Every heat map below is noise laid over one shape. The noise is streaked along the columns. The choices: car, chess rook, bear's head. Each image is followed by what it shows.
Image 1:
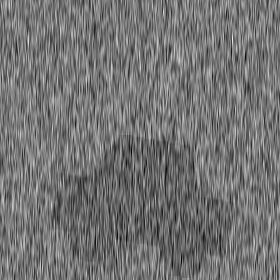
car
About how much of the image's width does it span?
two thirds
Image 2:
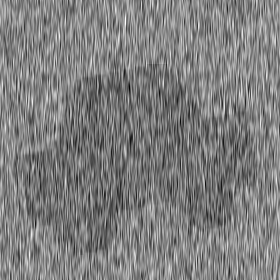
car
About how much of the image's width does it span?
nearly all
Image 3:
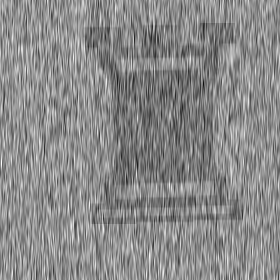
chess rook
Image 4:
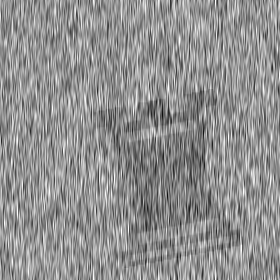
chess rook
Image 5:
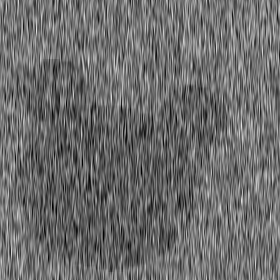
bear's head
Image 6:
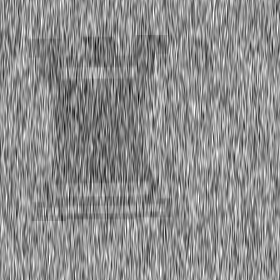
chess rook
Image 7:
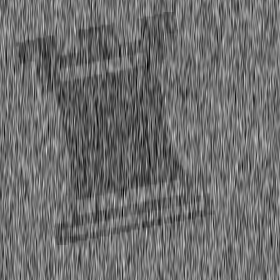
chess rook
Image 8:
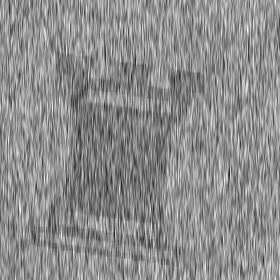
chess rook
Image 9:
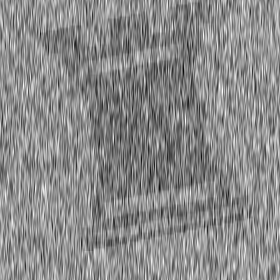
chess rook
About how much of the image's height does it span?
nearly all
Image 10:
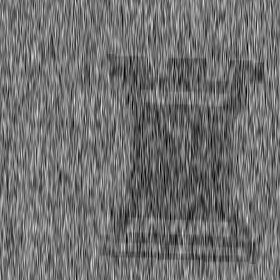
chess rook
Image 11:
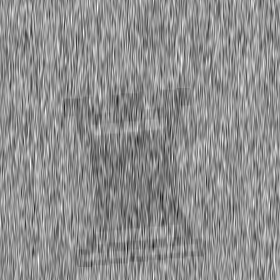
chess rook
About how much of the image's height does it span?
two thirds
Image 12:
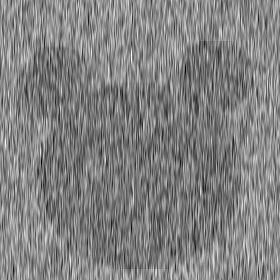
bear's head
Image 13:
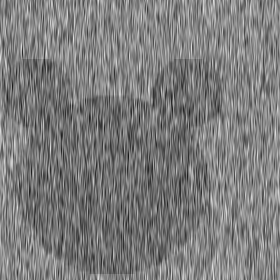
bear's head
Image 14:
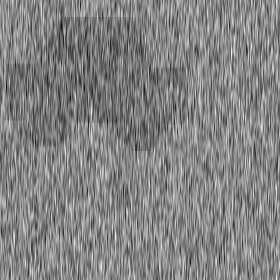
car
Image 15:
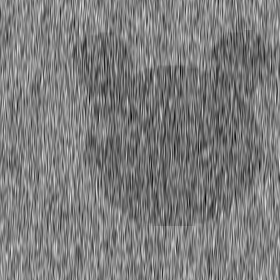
bear's head
